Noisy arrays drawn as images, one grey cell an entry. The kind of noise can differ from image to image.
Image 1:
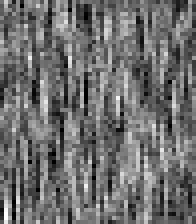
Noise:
streaked along the columns
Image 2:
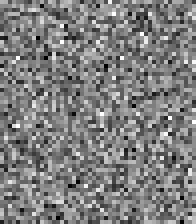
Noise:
independent entries
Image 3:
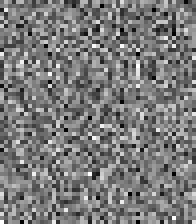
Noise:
low rank plus noise
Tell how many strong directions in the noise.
two
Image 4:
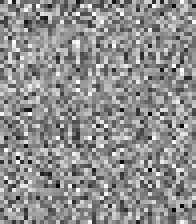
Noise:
low rank plus noise
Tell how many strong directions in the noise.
five to eight
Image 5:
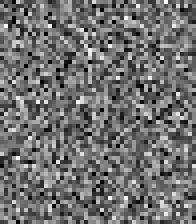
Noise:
independent entries
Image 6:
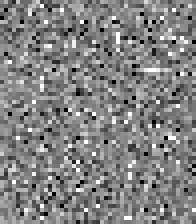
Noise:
heavy tails
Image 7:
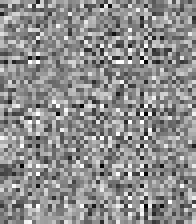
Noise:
low rank plus noise
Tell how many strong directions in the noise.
one
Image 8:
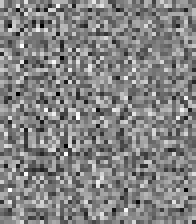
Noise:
low rank plus noise
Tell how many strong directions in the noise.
five to eight
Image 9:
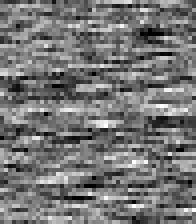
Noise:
streaked along the rows
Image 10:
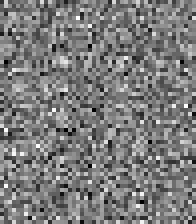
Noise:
low rank plus noise
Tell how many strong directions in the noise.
three or four
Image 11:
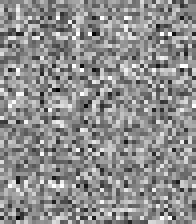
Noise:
low rank plus noise
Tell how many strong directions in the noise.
three or four
